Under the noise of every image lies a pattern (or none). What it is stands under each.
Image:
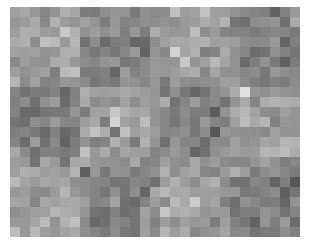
a checkerboard
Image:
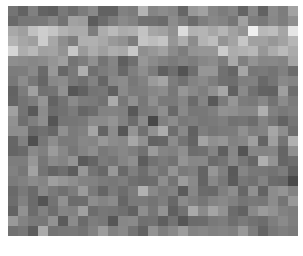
one band of rows
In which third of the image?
top
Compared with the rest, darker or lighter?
lighter
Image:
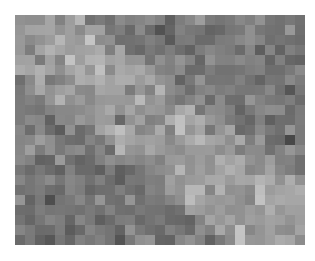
a diagonal band
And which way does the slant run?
top left to bottom right
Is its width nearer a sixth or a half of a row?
a half
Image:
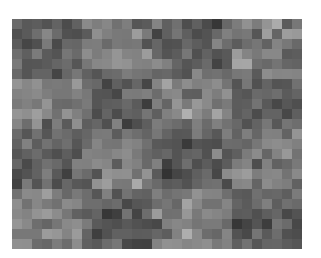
a checkerboard
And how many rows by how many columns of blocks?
4 by 4
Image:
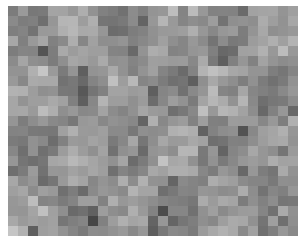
a checkerboard
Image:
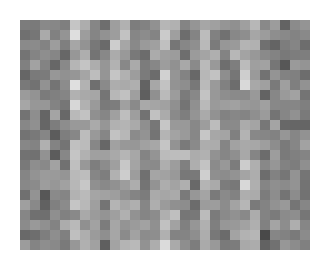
bands of columns
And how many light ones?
5
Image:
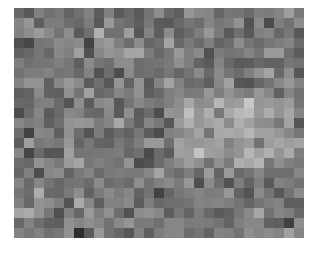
one block
